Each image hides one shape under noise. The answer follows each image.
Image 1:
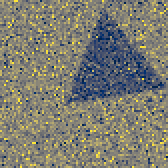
triangle
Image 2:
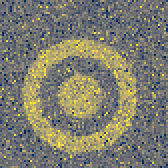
bullseye
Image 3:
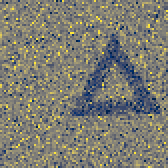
triangle frame
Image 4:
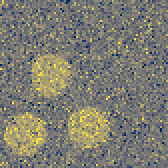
three dots
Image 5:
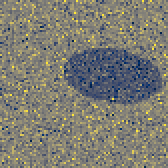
ellipse
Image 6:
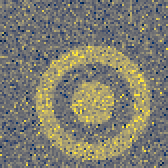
bullseye
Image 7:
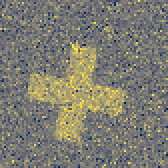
cross
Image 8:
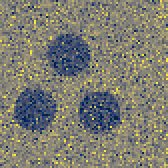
three dots
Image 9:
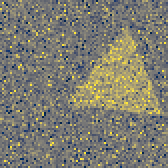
triangle
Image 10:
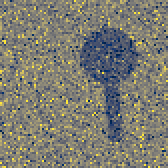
lollipop
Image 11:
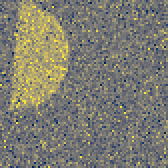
half disc
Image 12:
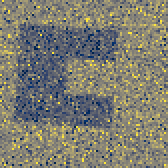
square with a notch
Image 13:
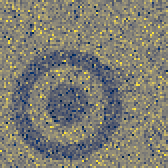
bullseye
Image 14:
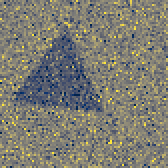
triangle
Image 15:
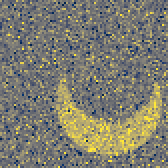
crescent
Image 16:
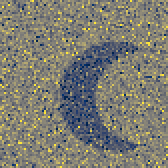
crescent
